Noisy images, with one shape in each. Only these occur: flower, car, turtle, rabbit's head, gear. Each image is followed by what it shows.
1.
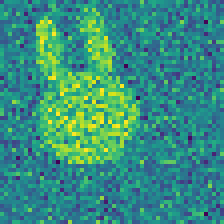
rabbit's head
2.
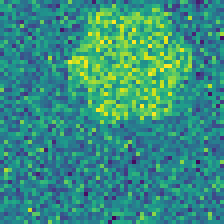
flower
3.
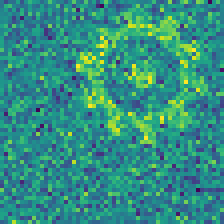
gear
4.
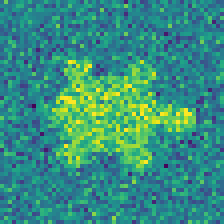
turtle
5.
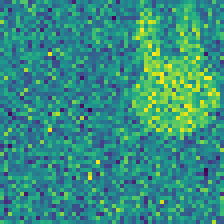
rabbit's head
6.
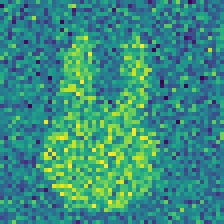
rabbit's head
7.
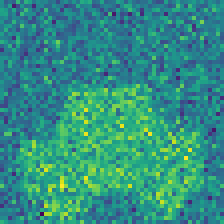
car
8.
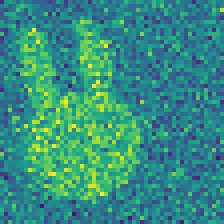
rabbit's head
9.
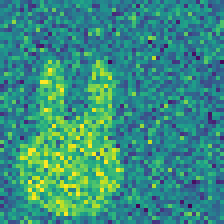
rabbit's head
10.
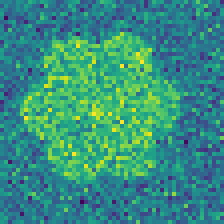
flower
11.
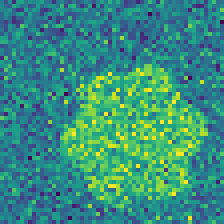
flower
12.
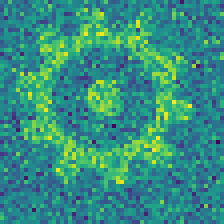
gear
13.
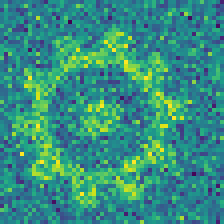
gear
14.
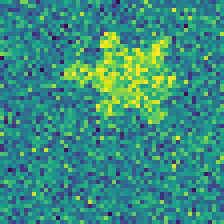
turtle
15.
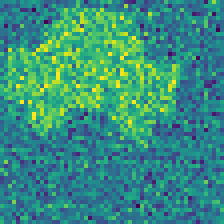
car
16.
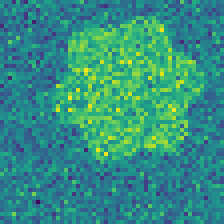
flower
